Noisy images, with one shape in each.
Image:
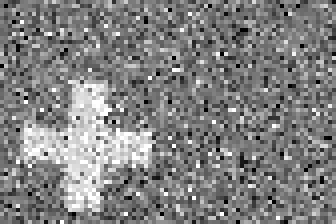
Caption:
light cross
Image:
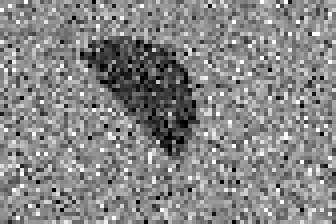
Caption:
dark half disc
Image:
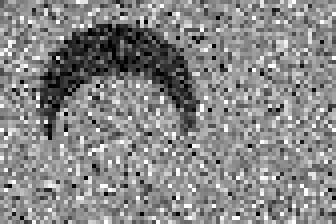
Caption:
dark crescent
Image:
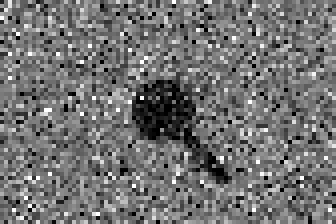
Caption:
dark lollipop
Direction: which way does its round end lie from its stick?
up and left
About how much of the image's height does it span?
half
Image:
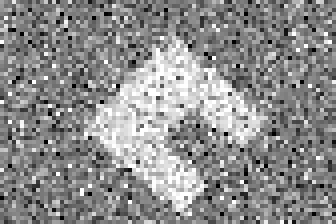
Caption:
light square with a notch
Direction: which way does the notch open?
down and right
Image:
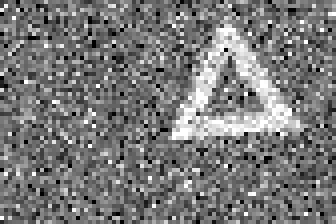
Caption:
light triangle frame
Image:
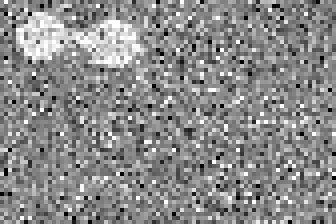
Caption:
light dumbbell, top left
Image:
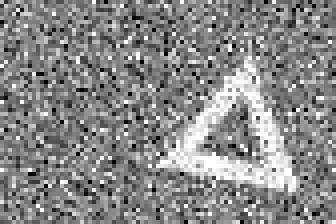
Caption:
light triangle frame
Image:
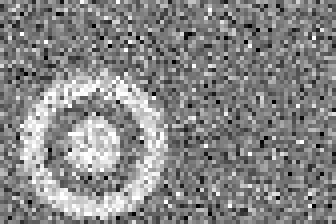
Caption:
light bullseye
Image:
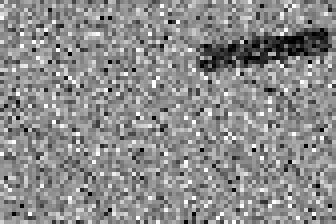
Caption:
dark bar, top right
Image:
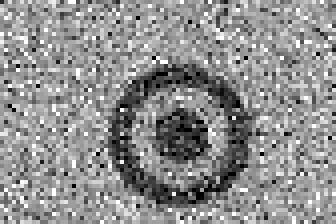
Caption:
dark bullseye
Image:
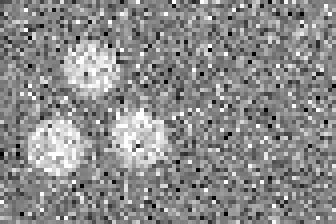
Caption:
light three dots
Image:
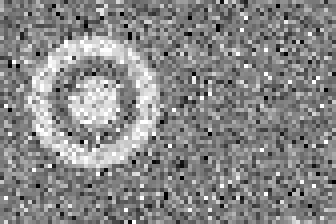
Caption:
light bullseye
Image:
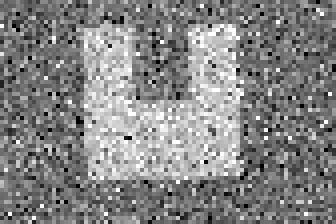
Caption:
light square with a notch
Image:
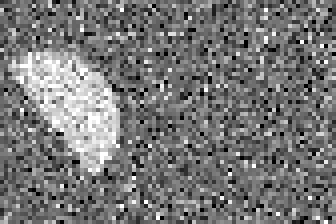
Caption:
light half disc
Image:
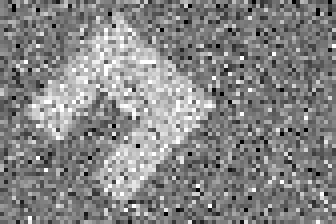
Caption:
light square with a notch
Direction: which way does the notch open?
down and left
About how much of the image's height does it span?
nearly all
